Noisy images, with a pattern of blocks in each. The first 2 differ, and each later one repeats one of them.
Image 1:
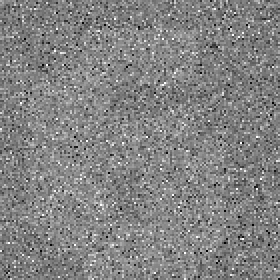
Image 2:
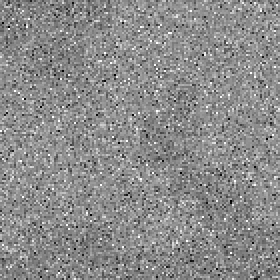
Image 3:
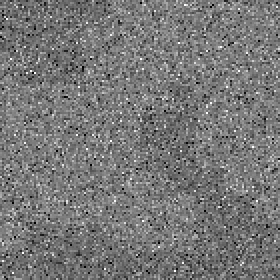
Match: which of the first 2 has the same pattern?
2
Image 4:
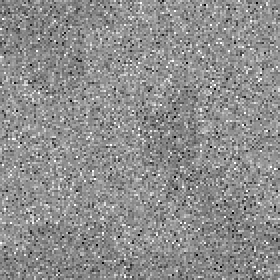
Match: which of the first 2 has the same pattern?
2
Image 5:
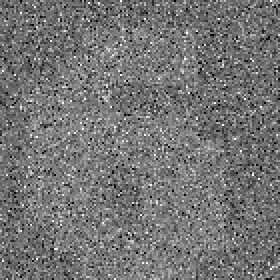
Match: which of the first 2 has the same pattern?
1
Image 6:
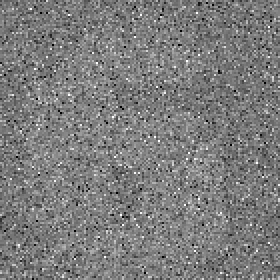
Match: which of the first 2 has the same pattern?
1
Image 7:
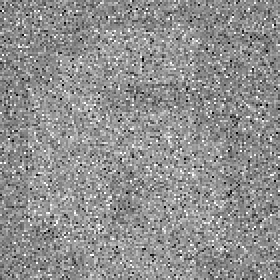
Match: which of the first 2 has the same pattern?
1
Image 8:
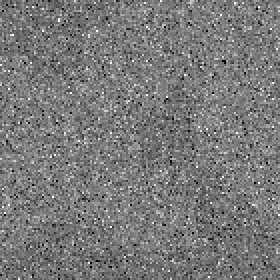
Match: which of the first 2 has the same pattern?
2
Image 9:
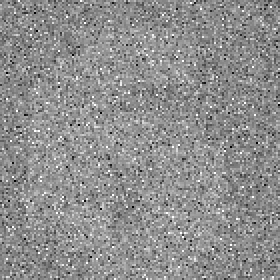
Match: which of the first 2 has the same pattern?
1
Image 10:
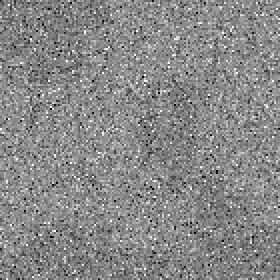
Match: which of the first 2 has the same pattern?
2
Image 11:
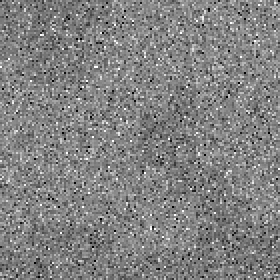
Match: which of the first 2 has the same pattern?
2
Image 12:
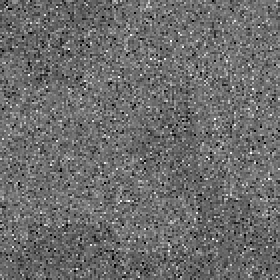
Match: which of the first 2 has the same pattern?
2
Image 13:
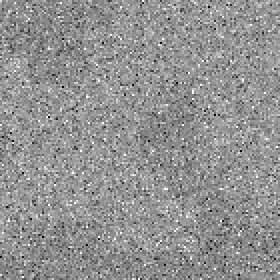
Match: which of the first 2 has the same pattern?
2
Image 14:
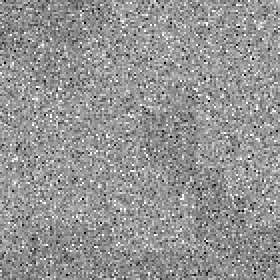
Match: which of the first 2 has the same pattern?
2
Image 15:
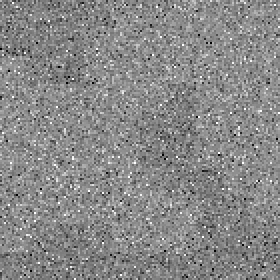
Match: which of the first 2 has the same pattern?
2
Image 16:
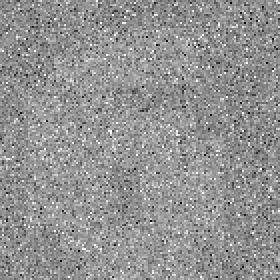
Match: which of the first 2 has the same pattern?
1
